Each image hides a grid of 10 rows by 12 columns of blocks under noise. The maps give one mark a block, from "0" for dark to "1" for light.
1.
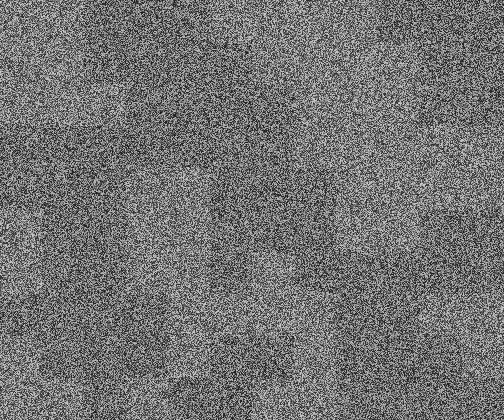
1 1 0 0 0 1 1 1 1 0 0 0
1 1 0 0 0 0 1 1 1 1 0 0
1 1 1 0 0 0 0 1 1 1 0 0
0 0 0 0 0 0 0 1 1 1 1 1
0 0 0 1 1 0 0 0 1 1 1 1
1 0 0 1 1 0 0 0 1 1 0 0
1 0 0 1 1 0 1 0 0 0 0 0
0 0 0 0 1 1 1 1 0 0 1 1
1 0 0 0 1 0 0 1 0 0 0 1
1 1 0 1 0 0 1 1 0 0 0 0
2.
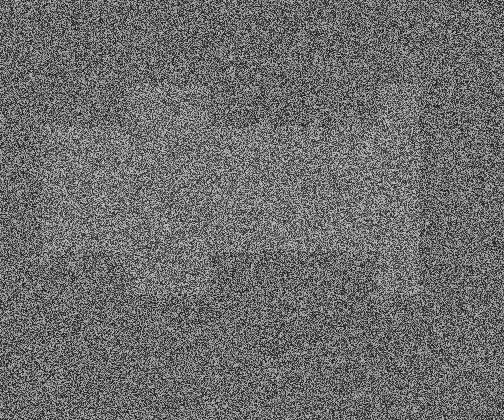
0 0 0 0 0 0 0 0 0 0 0 0
0 0 0 0 0 0 0 0 0 0 0 0
0 0 0 1 1 0 0 0 0 1 0 0
0 1 1 1 1 1 1 1 1 1 0 0
0 1 1 1 1 1 1 1 1 1 0 0
0 1 1 1 1 1 1 1 1 1 0 0
0 0 0 1 1 0 0 0 0 1 0 0
0 0 0 0 0 0 0 0 0 0 0 0
0 0 0 0 0 0 0 0 0 0 0 0
0 0 0 0 0 0 0 0 0 0 0 0
